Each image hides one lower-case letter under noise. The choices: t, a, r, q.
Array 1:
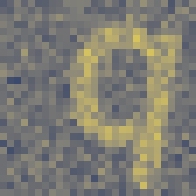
q
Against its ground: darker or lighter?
lighter
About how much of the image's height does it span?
nearly all
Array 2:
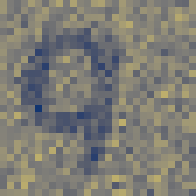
q
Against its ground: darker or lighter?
darker
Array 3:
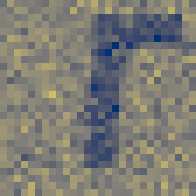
r
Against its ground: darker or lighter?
darker
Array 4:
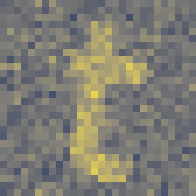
t
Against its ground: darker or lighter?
lighter
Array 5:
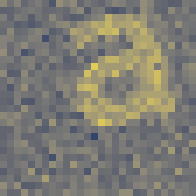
a
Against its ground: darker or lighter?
lighter
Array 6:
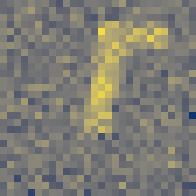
r
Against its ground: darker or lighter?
lighter
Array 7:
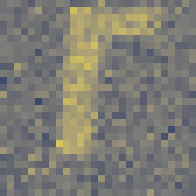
r
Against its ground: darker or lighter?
lighter
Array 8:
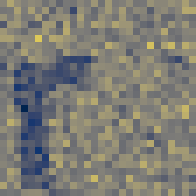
r
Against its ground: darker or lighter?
darker
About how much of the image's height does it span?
two thirds
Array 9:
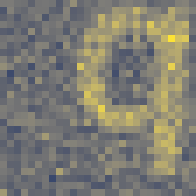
q
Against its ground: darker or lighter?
lighter
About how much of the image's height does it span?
nearly all
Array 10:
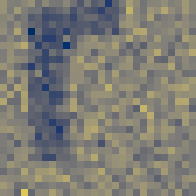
r
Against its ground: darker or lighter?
darker
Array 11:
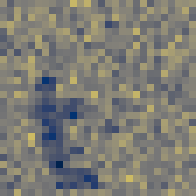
t
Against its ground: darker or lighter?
darker
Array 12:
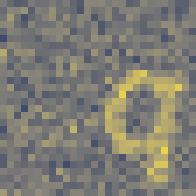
q
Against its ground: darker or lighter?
lighter
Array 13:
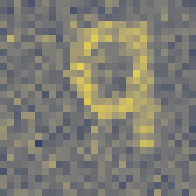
q
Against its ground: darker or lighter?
lighter
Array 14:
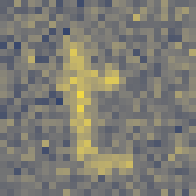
t
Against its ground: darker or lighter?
lighter
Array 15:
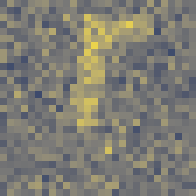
r
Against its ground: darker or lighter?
lighter
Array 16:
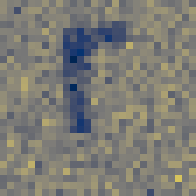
r
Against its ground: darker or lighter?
darker
